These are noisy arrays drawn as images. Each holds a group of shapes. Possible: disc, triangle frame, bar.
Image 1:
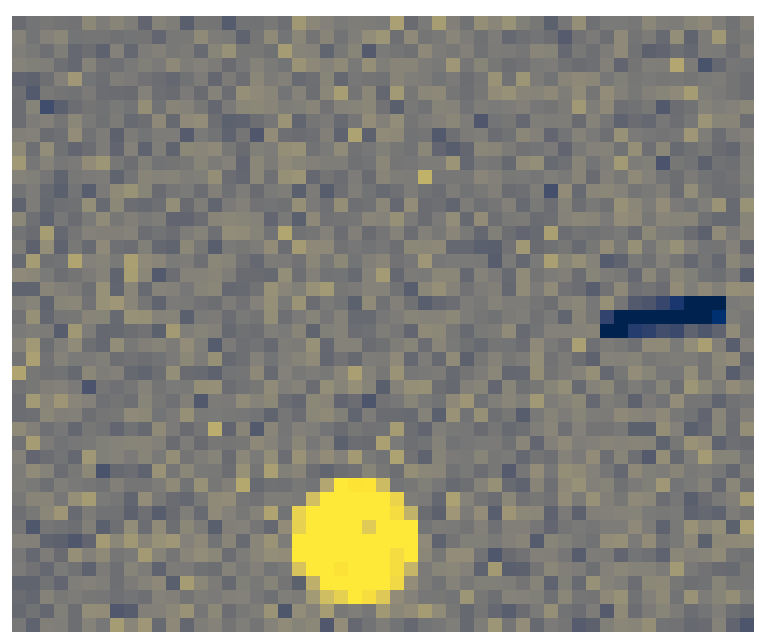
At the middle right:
bar
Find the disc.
bottom middle
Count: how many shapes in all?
2
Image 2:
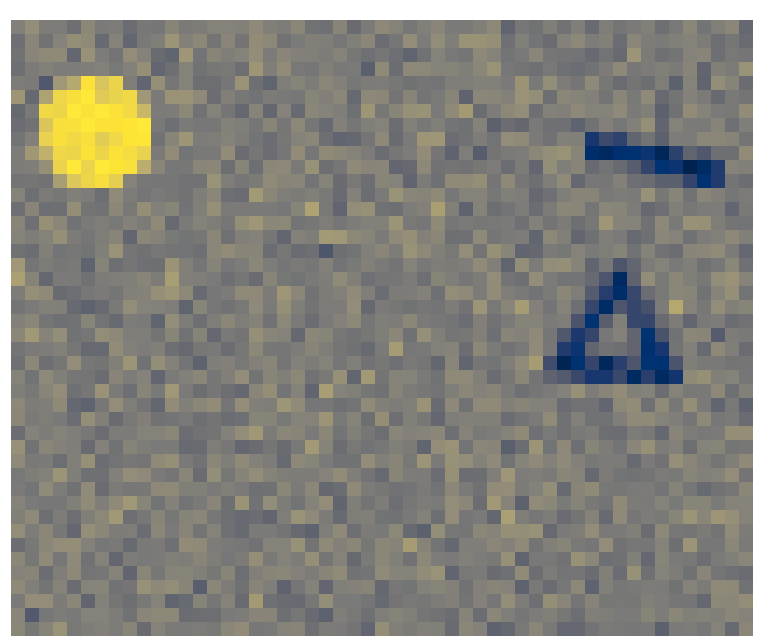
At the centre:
nothing
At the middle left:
nothing
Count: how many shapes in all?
3
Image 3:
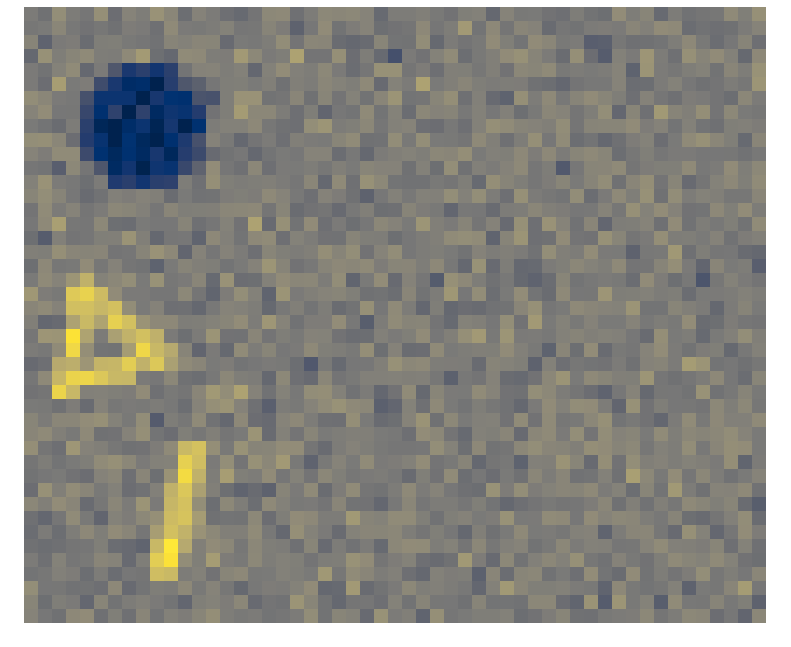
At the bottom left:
bar
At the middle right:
nothing
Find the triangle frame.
middle left
